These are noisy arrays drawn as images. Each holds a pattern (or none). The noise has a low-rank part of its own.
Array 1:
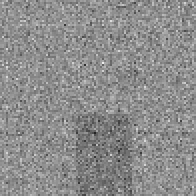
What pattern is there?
one block
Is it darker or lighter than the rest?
darker
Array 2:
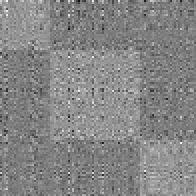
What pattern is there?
blocks along the diagonal
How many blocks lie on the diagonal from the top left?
3
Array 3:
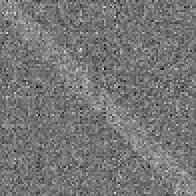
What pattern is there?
a diagonal band
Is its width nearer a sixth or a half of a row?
a sixth
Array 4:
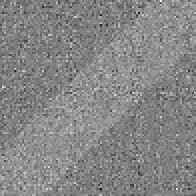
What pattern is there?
a diagonal band
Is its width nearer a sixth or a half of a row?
a half
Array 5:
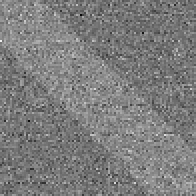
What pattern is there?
a diagonal band
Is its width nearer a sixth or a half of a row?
a half
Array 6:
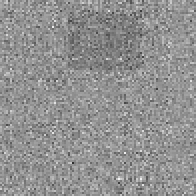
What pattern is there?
one block
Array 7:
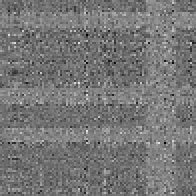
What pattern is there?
bands of rows crossing bands of columns
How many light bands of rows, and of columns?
3 and 1
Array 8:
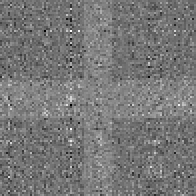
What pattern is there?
bands of rows crossing bands of columns
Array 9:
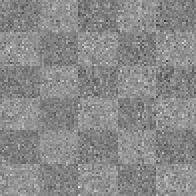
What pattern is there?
a checkerboard
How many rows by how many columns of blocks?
6 by 5
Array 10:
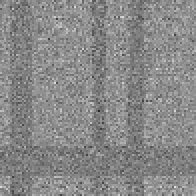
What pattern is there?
bands of rows crossing bands of columns
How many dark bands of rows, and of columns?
1 and 3
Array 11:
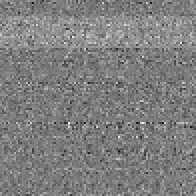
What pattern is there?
one band of rows
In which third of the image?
top
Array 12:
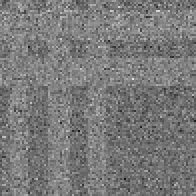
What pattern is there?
bands of rows crossing bands of columns
